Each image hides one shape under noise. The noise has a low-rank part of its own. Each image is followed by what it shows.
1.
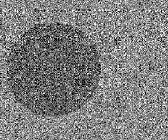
disc
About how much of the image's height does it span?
two thirds
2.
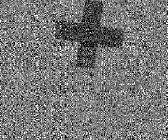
cross
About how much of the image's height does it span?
half
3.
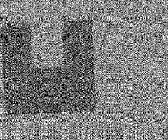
square with a notch
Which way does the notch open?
up
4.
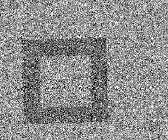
square frame
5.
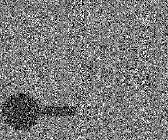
lollipop
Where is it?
bottom left
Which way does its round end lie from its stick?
left
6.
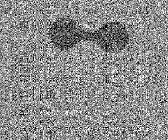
dumbbell
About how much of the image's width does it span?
half
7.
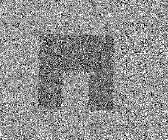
square with a notch
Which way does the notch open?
down
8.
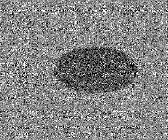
ellipse
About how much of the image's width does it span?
half
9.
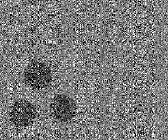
three dots
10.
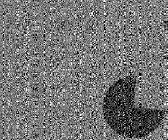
disc with a wedge cut out
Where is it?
bottom right
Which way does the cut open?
up and right
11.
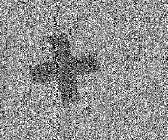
cross
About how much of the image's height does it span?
half
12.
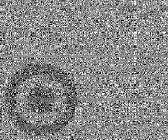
bullseye
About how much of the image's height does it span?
half
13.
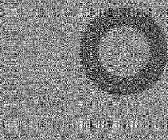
ring
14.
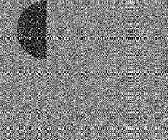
half disc
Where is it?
top left
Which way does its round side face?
left
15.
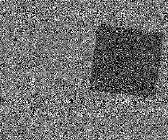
square
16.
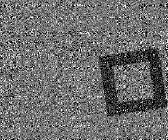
square frame
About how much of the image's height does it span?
half
